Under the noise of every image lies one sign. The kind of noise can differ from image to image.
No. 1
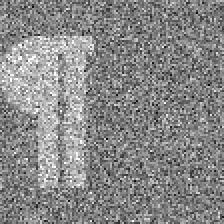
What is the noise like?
independent entries
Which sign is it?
pilcrow
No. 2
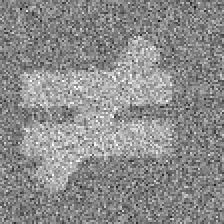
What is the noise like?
independent entries
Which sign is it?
not-equal sign
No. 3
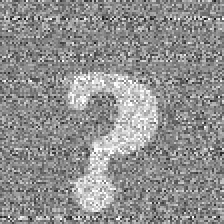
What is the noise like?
rows of uneven size
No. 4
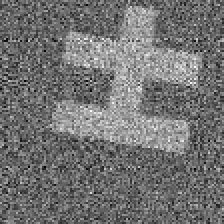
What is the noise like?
low rank plus noise
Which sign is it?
plus-minus sign
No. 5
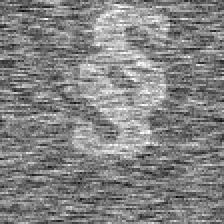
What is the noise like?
streaked along the rows
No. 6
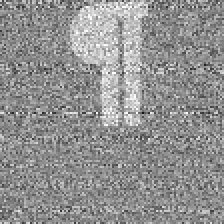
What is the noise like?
rows of uneven size
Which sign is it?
pilcrow
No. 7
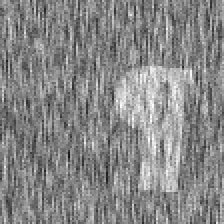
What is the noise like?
streaked along the columns
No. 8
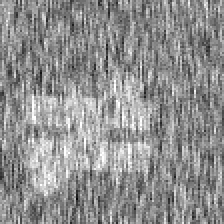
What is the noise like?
streaked along the columns
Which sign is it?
not-equal sign
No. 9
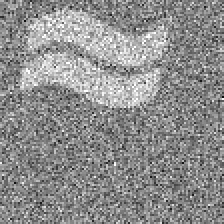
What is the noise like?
independent entries
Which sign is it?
approximately sign
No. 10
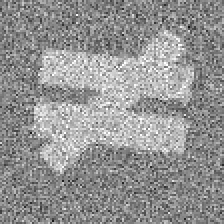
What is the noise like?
low rank plus noise
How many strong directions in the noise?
five to eight
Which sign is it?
not-equal sign
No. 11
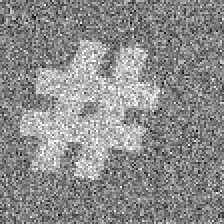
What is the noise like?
independent entries
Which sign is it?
hash sign
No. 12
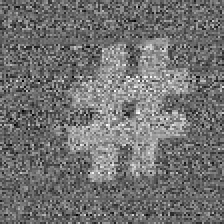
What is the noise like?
rows of uneven size
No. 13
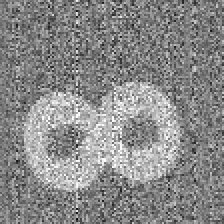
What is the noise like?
columns of uneven size
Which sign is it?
infinity sign
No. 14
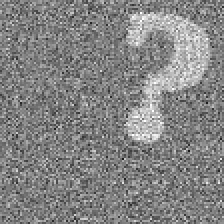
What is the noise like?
low rank plus noise
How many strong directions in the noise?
two
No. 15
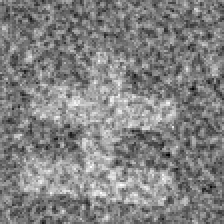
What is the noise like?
blotchy
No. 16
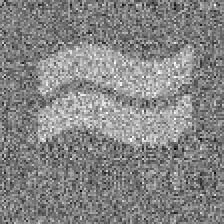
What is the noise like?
low rank plus noise
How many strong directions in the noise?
one
